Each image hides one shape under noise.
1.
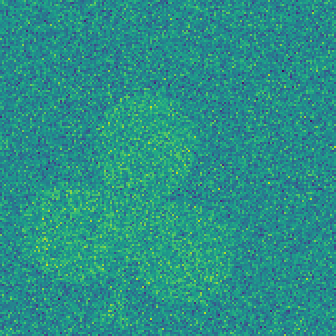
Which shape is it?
club
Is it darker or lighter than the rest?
lighter
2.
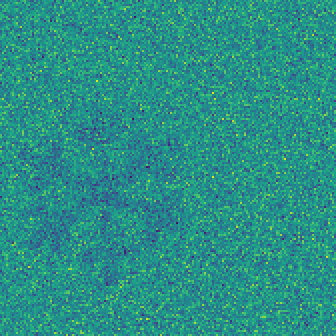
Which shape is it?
snowflake
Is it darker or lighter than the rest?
darker
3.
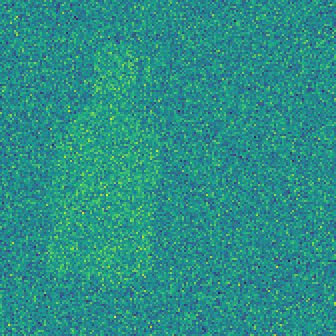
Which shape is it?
bottle
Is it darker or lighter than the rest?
lighter
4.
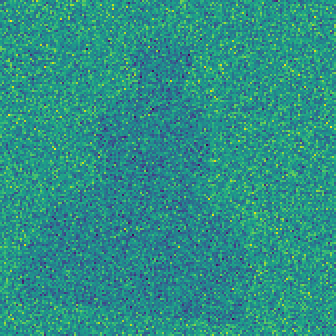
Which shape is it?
chess pawn
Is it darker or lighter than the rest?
darker
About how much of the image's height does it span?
nearly all
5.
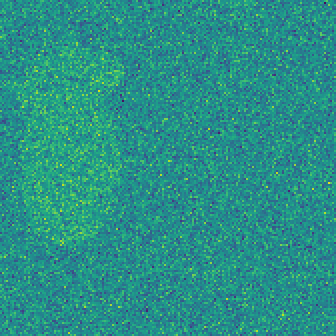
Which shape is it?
footprint
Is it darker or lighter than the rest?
lighter
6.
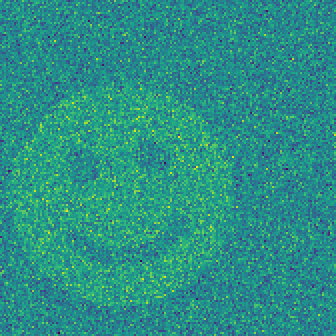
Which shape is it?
smiling face
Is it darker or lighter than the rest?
lighter
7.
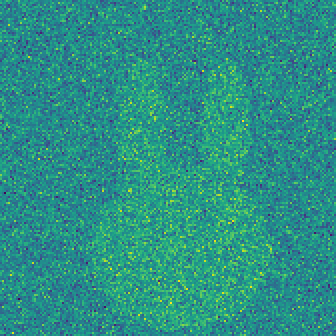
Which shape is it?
rabbit's head
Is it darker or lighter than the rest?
lighter
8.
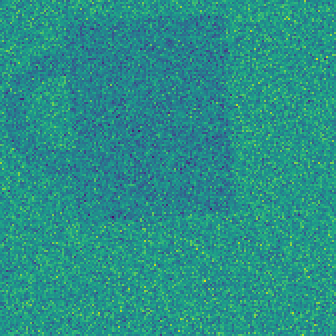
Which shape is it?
cup
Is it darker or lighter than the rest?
darker
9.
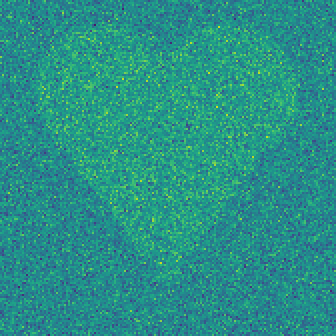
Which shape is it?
heart
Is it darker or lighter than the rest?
lighter
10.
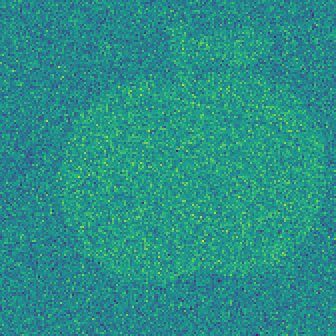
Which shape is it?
apple
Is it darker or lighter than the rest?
lighter
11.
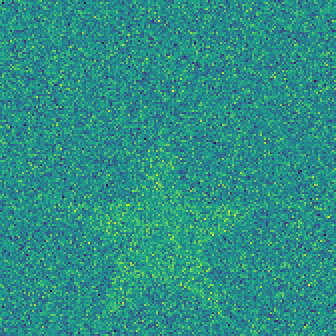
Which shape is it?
star
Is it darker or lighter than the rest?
lighter
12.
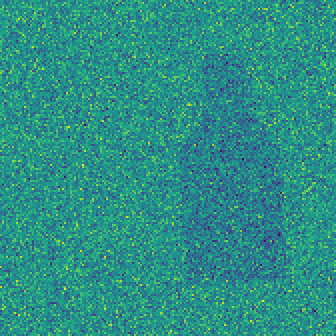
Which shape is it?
bottle
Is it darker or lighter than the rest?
darker
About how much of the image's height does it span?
two thirds
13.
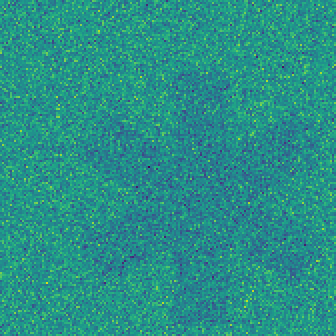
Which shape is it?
asterisk
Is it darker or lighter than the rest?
darker
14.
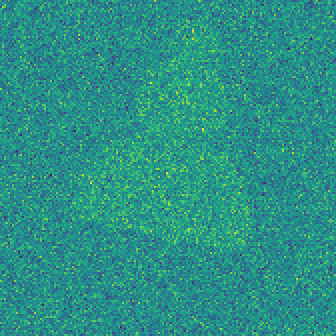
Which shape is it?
chess pawn
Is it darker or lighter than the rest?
lighter
